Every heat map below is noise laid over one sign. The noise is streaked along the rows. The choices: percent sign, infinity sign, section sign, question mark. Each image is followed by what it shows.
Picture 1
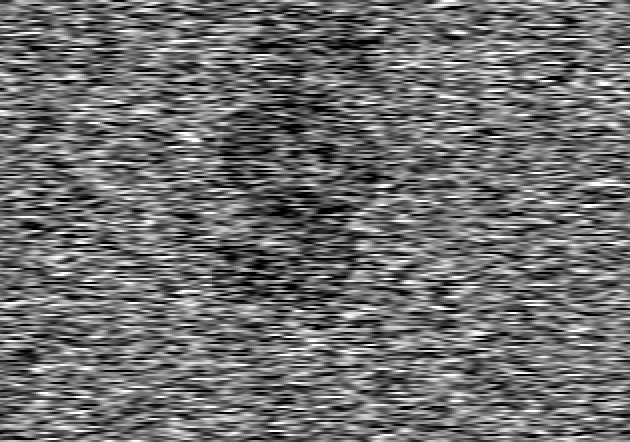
dark section sign
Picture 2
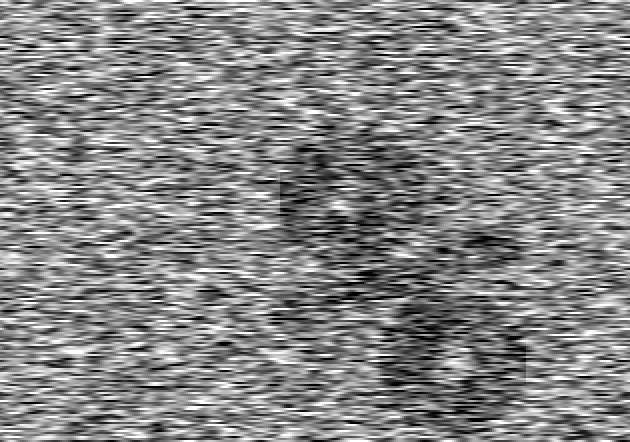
dark percent sign
